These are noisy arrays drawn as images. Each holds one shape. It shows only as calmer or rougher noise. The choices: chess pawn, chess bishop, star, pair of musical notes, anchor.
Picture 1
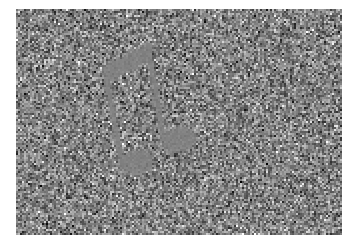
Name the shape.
pair of musical notes
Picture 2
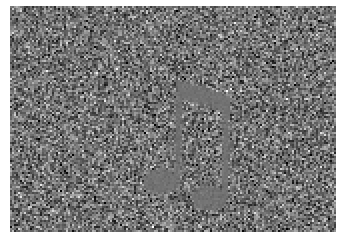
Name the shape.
pair of musical notes
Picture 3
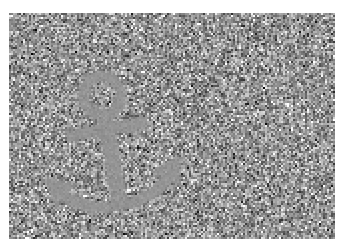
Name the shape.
anchor
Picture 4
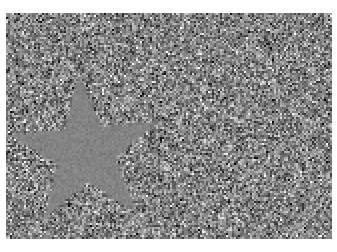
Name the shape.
star
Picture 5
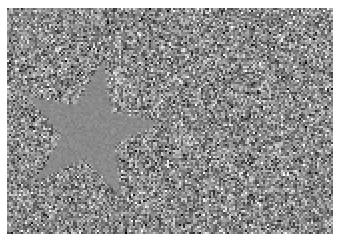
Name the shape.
star
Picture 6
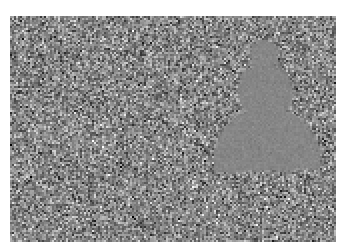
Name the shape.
chess pawn
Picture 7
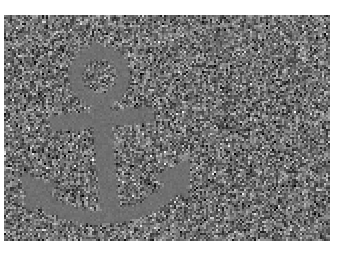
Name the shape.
anchor
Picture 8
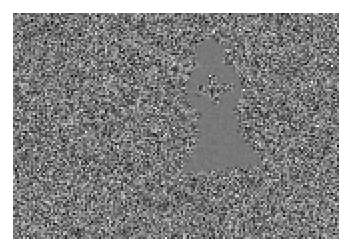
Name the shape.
chess bishop
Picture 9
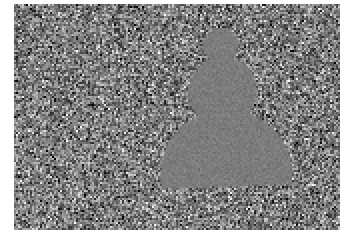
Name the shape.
chess pawn
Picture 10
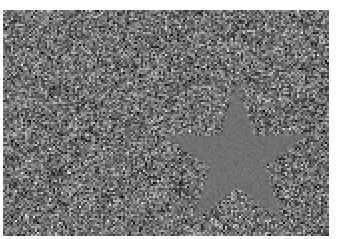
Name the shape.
star
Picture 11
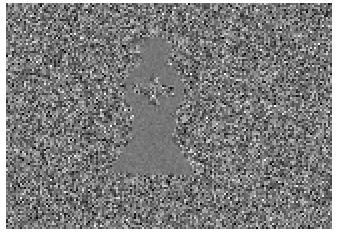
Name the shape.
chess bishop
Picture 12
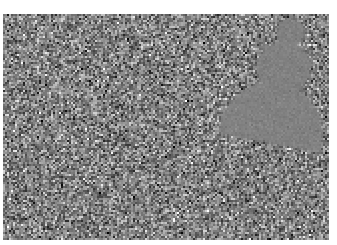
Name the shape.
chess pawn
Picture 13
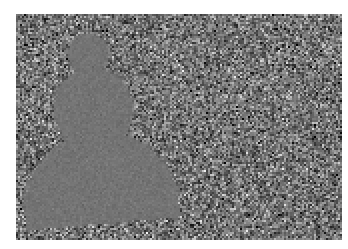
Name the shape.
chess pawn
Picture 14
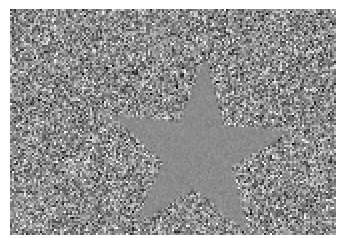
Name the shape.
star
